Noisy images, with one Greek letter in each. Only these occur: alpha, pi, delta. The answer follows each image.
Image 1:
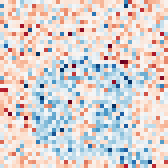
alpha
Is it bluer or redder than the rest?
bluer
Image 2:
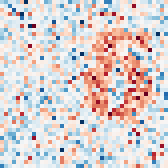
delta
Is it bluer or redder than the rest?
redder
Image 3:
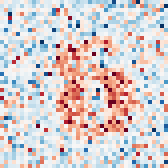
delta
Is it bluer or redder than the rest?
redder
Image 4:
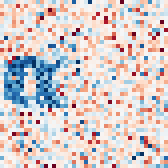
alpha
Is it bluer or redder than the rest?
bluer
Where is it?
middle left
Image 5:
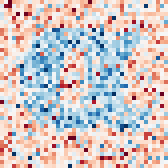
alpha
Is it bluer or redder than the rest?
bluer
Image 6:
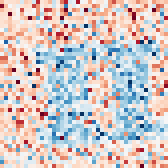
pi
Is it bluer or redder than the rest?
bluer
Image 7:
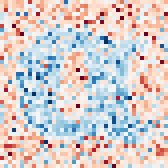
alpha
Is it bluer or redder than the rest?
bluer
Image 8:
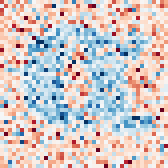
alpha
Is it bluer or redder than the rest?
bluer
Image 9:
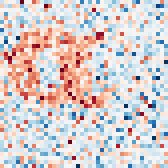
alpha
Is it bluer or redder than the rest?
redder
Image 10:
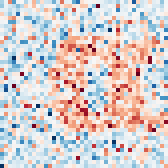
alpha
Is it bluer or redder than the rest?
redder
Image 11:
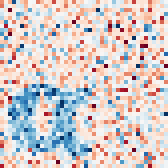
alpha
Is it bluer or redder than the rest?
bluer
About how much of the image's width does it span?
half
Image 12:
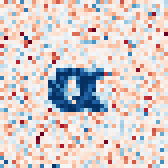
alpha
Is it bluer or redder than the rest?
bluer
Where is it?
centre
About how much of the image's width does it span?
a third
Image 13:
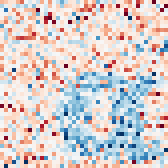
alpha
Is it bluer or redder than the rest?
bluer
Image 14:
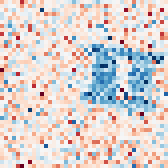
pi
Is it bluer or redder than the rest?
bluer
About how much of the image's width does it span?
half
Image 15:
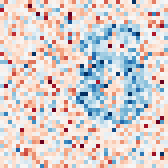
delta
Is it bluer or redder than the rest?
bluer
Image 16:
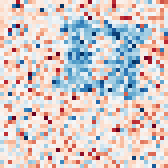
pi
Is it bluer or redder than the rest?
bluer
